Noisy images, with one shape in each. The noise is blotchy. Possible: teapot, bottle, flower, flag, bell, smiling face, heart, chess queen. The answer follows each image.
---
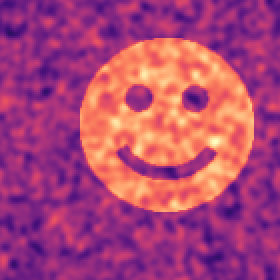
smiling face
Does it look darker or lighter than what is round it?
lighter
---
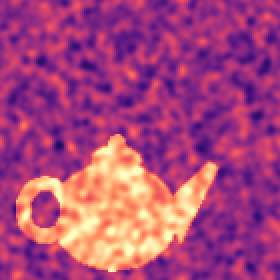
teapot
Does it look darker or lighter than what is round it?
lighter
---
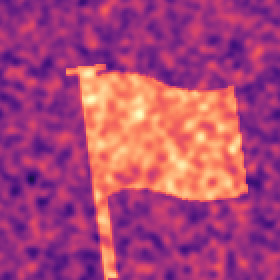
flag
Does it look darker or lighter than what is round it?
lighter
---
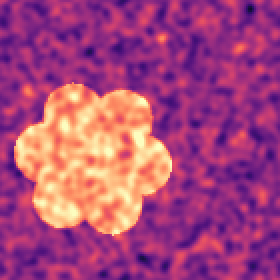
flower
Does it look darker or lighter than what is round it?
lighter
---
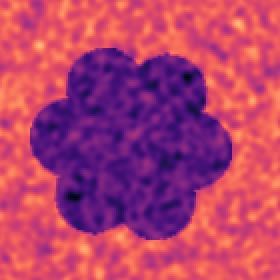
flower
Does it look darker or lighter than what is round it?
darker
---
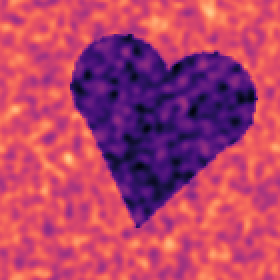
heart
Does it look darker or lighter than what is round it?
darker
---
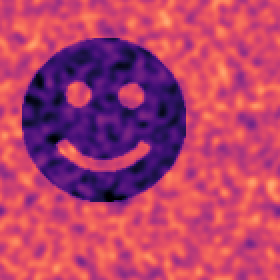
smiling face
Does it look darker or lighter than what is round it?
darker
